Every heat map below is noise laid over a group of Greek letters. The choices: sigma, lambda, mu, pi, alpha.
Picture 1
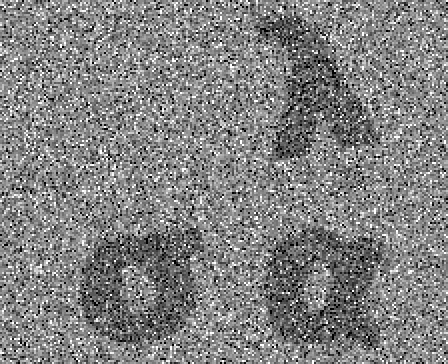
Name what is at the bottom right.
alpha
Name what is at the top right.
lambda
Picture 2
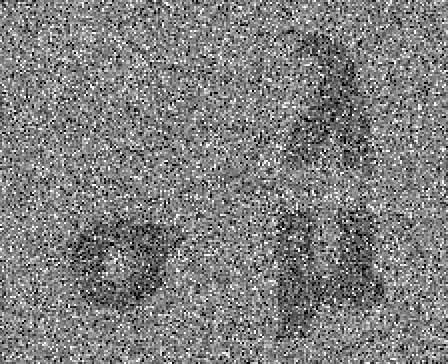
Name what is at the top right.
lambda
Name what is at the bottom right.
mu
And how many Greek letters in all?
3
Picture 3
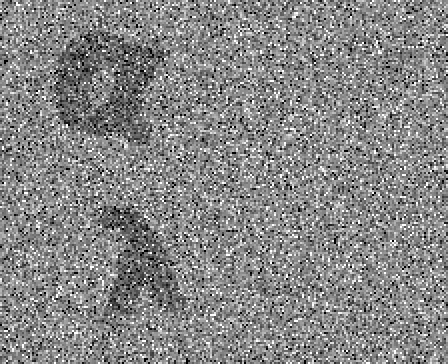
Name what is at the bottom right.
nothing
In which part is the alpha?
top left
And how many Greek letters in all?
2
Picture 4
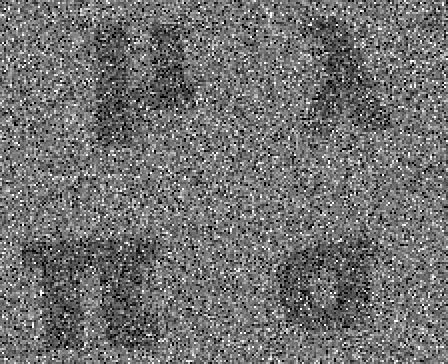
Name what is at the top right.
lambda
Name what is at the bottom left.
pi
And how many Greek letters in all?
4
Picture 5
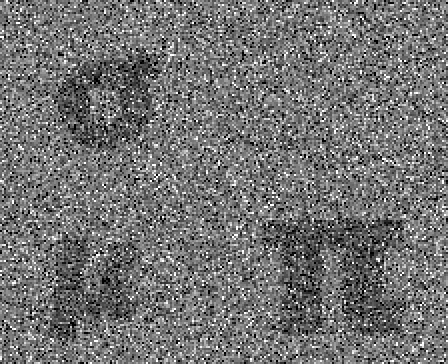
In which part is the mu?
bottom left
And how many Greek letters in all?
3
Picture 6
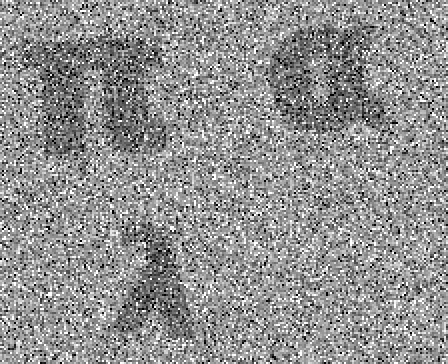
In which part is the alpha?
top right
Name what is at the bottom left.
lambda
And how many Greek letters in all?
3
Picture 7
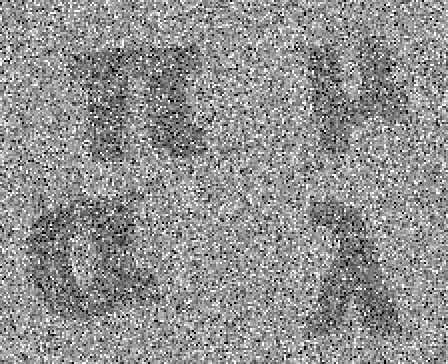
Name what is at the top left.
pi
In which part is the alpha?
bottom left
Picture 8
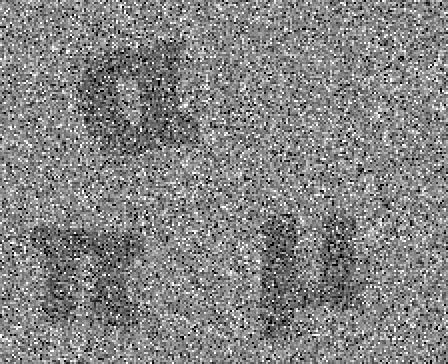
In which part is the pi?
bottom left
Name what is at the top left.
alpha
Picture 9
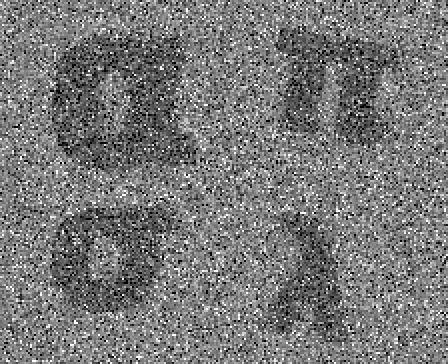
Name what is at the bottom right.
lambda
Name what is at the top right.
pi
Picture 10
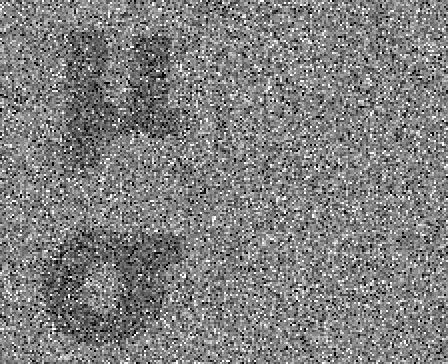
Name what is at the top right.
nothing
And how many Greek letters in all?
2
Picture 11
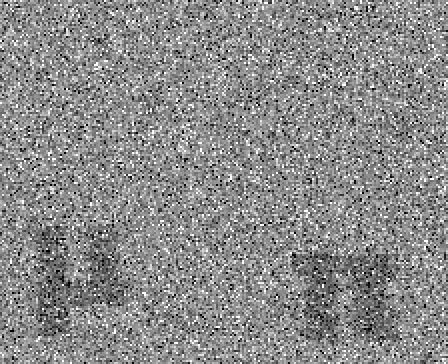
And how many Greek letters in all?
2
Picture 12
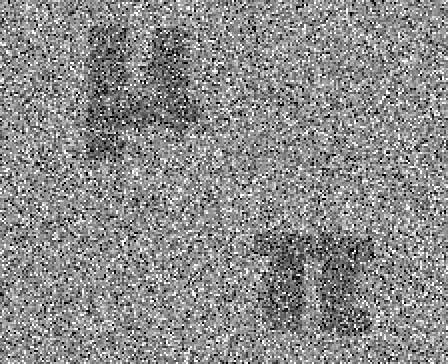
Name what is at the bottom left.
nothing
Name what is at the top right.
nothing
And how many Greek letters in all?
2
